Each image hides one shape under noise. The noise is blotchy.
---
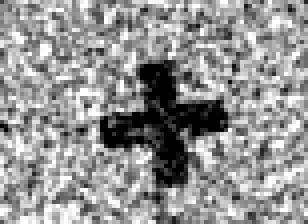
cross
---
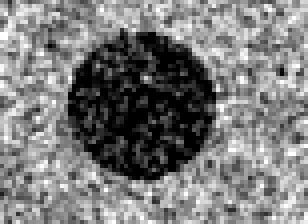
disc
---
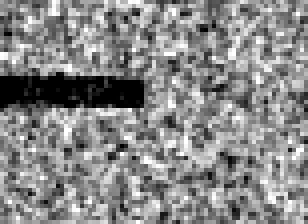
bar
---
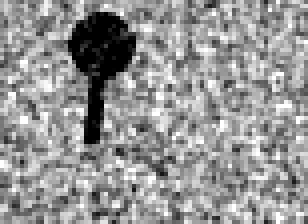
lollipop
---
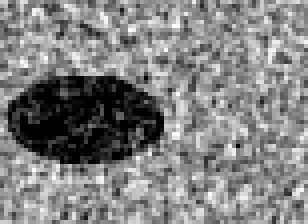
ellipse
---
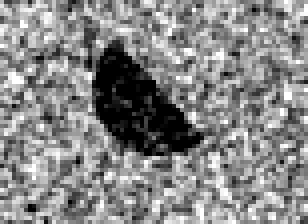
half disc
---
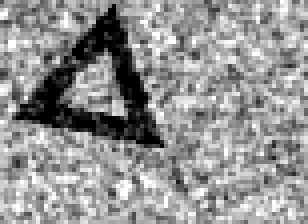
triangle frame
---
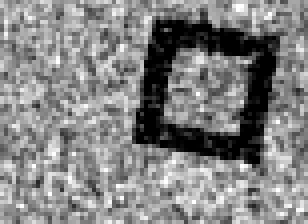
square frame
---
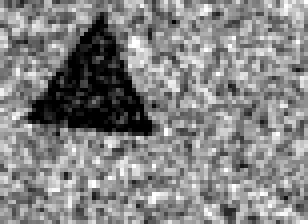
triangle
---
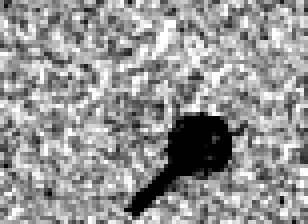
lollipop
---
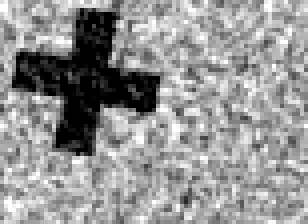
cross
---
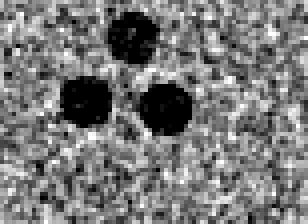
three dots
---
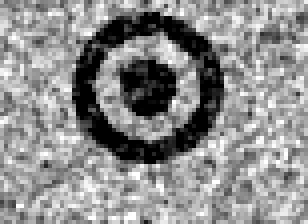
bullseye
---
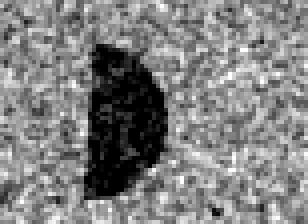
half disc
